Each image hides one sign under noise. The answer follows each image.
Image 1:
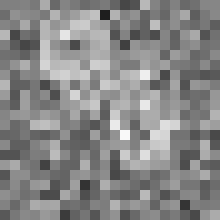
light percent sign
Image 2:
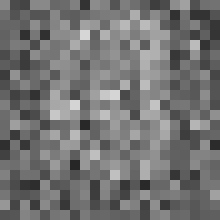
light at sign
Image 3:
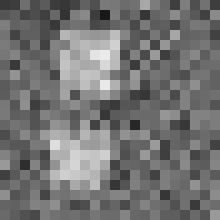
light colon
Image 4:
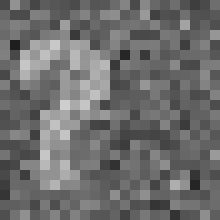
light question mark
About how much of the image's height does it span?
two thirds
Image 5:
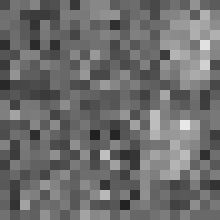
light colon
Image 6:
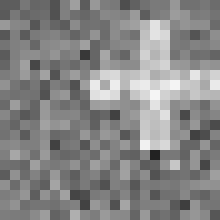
light plus sign
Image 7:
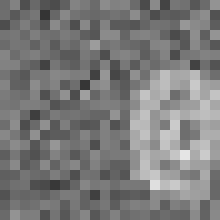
light at sign
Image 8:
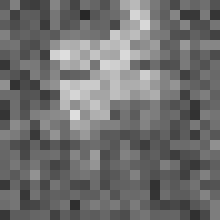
light not-equal sign
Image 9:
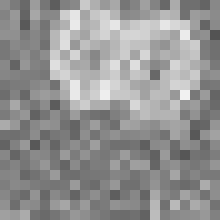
light infinity sign
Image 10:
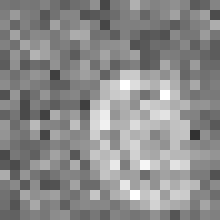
light at sign
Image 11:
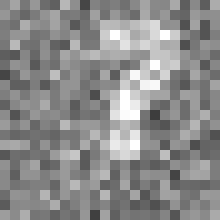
light question mark
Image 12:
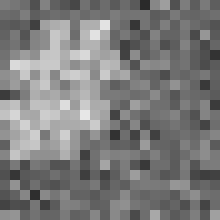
light hash sign
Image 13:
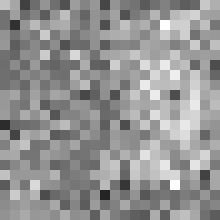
light section sign
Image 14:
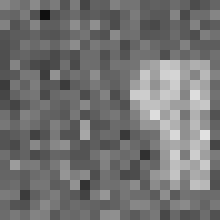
light pilcrow
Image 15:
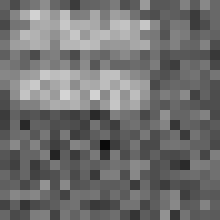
light equals sign
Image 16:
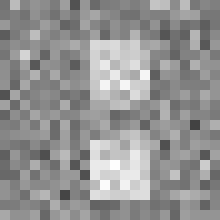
light colon
